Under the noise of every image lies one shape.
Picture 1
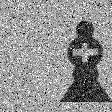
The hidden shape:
chess bishop
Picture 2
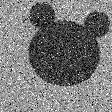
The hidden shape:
bear's head
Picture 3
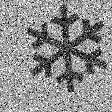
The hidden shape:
snowflake
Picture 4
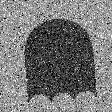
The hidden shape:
ghost
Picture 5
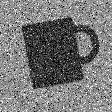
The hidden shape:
cup
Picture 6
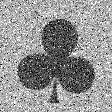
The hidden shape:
club
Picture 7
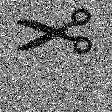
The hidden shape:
pair of scissors
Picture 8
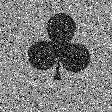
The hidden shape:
club
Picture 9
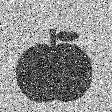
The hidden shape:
apple
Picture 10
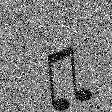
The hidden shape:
pair of musical notes
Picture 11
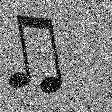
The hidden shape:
pair of musical notes
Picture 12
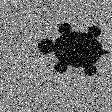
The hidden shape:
turtle
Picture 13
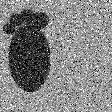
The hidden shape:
footprint
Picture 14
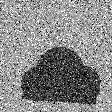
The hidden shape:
cloud
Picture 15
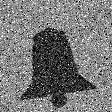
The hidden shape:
bell
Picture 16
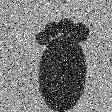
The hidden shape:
footprint
